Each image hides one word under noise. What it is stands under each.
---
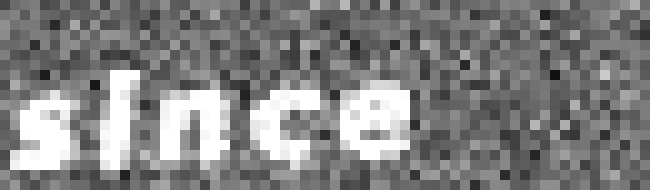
since
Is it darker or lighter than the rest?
lighter
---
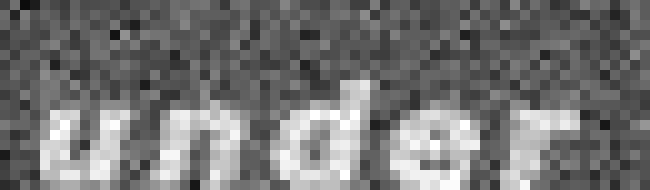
under
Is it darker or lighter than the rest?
lighter
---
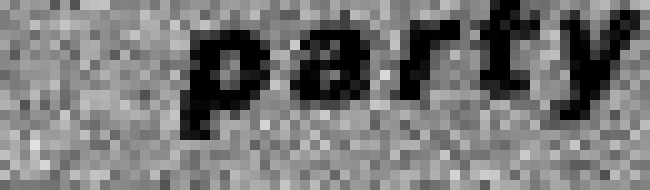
party
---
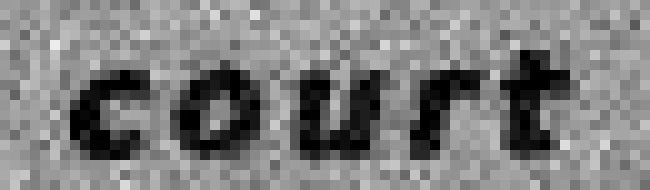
court
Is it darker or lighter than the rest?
darker
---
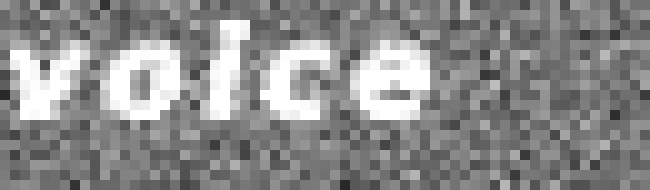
voice
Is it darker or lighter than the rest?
lighter
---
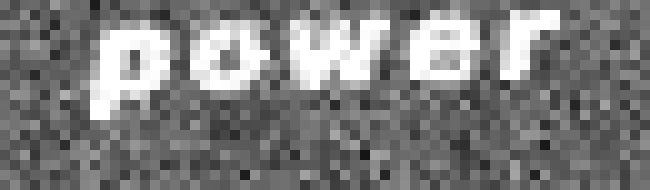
power
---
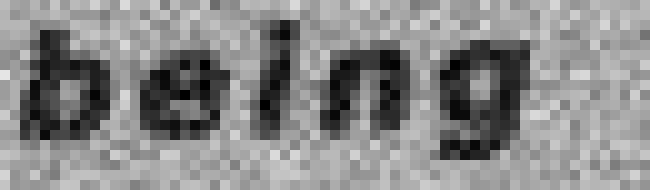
being
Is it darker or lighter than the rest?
darker
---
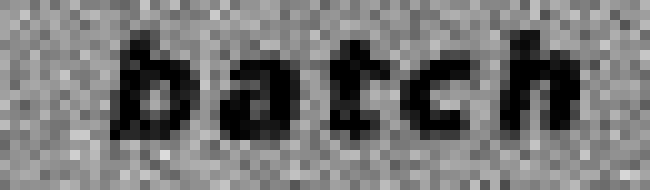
batch
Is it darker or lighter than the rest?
darker
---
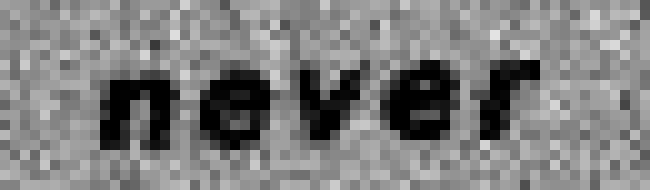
never
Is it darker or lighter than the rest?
darker
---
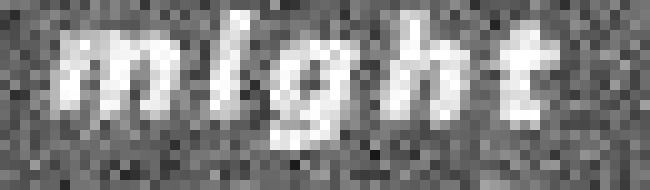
might
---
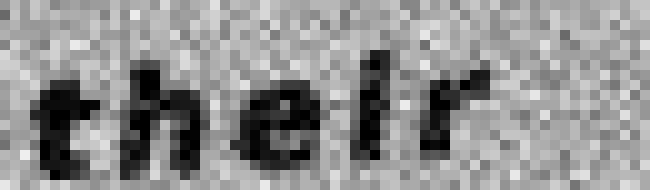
their
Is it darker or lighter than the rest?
darker
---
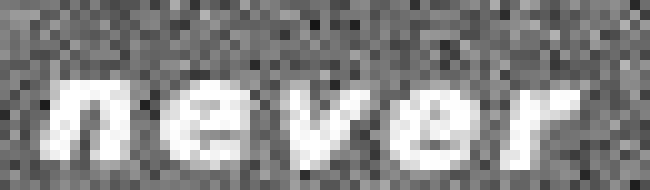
never
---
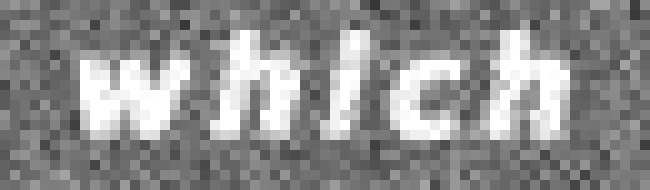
which
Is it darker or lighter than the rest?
lighter
